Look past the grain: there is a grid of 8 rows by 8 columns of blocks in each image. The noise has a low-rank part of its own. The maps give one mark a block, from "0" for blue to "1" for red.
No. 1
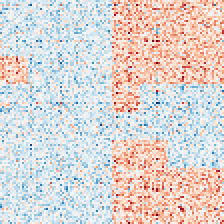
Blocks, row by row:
0 0 0 0 1 1 1 1
0 0 0 0 1 1 1 1
1 0 0 0 1 1 1 1
0 0 0 0 1 0 0 0
0 0 0 0 0 0 0 0
0 0 0 0 1 1 0 0
0 0 0 0 1 1 1 1
0 0 0 0 1 1 1 1
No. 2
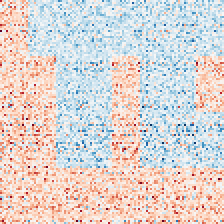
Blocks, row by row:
1 0 0 0 0 0 0 0
1 0 0 0 0 0 0 0
1 1 0 0 1 0 0 1
1 1 0 0 1 0 0 1
1 1 0 0 1 0 0 0
1 1 0 0 1 0 0 0
1 1 1 1 1 1 1 1
1 1 1 1 1 1 1 1
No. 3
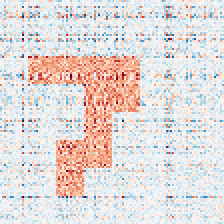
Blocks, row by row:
0 0 0 0 0 0 0 0
0 0 0 0 0 0 0 0
0 1 1 1 1 0 0 0
0 0 0 1 1 0 0 0
0 0 0 1 0 0 0 0
0 0 1 1 0 0 0 0
0 0 1 0 0 0 0 0
0 0 0 0 0 0 0 0
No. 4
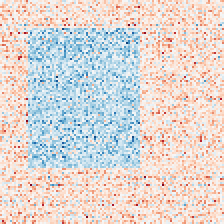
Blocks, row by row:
1 1 1 1 1 1 1 1
1 0 0 0 0 1 1 1
1 0 0 0 0 1 1 1
1 0 0 0 0 1 1 1
1 0 0 0 0 1 1 1
1 0 0 0 0 1 1 1
1 1 1 1 1 1 1 1
1 1 1 1 1 1 1 1
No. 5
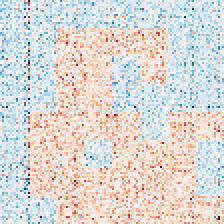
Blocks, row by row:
0 0 0 0 0 0 0 0
0 0 1 1 1 1 0 0
0 0 1 1 0 1 0 0
0 0 1 1 0 0 0 0
0 1 1 1 1 0 1 1
0 1 1 0 1 1 1 0
0 1 1 1 1 1 1 0
0 0 1 1 1 1 1 1
